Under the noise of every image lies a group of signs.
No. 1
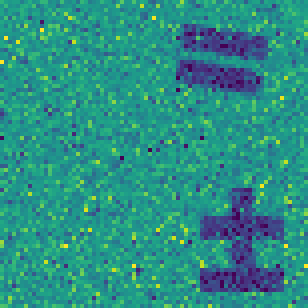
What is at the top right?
equals sign
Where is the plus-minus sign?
bottom right
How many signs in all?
2
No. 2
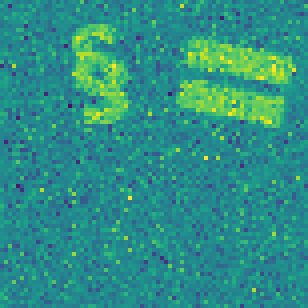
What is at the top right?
equals sign
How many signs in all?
2
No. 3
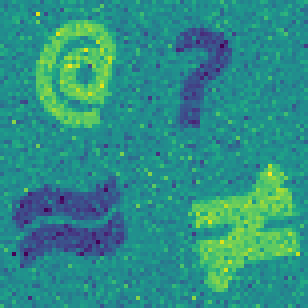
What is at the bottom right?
not-equal sign
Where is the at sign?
top left
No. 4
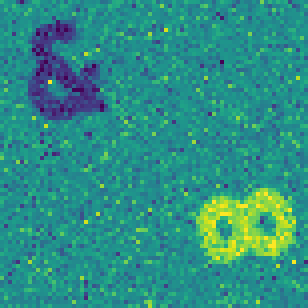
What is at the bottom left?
nothing
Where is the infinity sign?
bottom right
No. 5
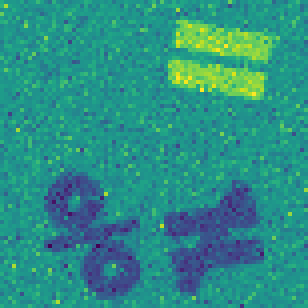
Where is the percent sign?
bottom left
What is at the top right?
equals sign
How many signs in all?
3
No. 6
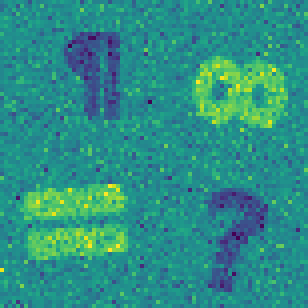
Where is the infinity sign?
top right
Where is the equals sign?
bottom left
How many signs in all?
4
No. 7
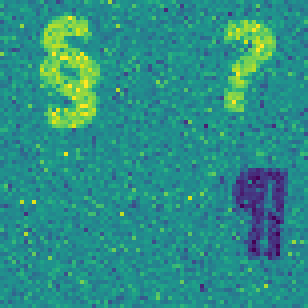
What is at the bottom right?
pilcrow
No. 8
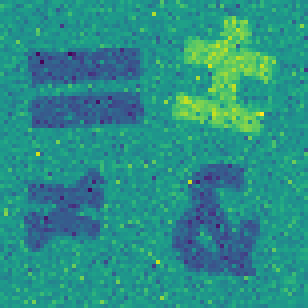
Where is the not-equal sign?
bottom left
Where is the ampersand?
bottom right
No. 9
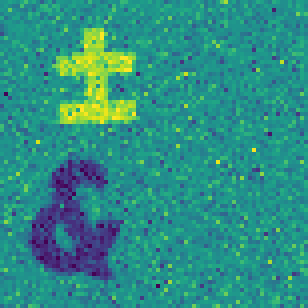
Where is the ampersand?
bottom left
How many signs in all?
2
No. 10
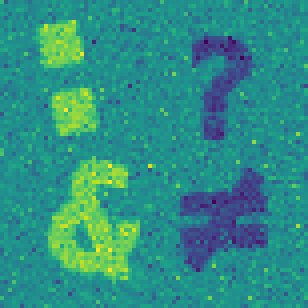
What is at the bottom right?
not-equal sign
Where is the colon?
top left
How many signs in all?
4
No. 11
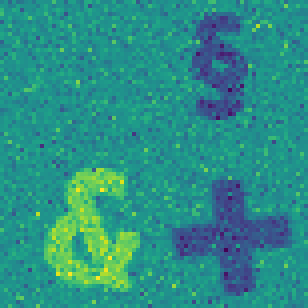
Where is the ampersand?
bottom left
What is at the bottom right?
plus sign
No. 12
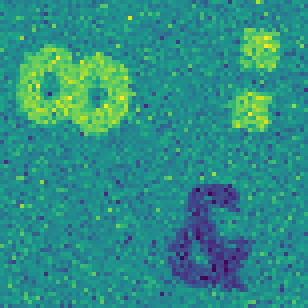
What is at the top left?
infinity sign
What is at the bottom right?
ampersand
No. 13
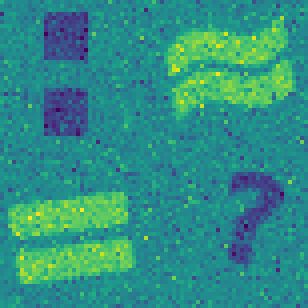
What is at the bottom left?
equals sign
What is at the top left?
colon
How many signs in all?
4
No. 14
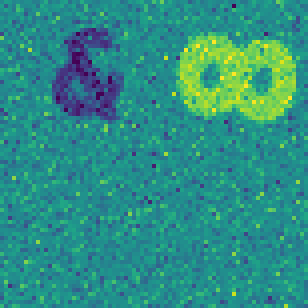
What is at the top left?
ampersand
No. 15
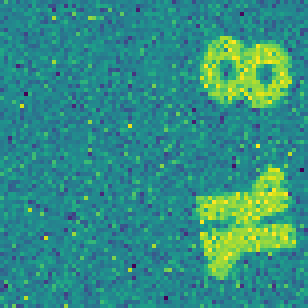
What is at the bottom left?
nothing
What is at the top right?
infinity sign
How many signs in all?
2
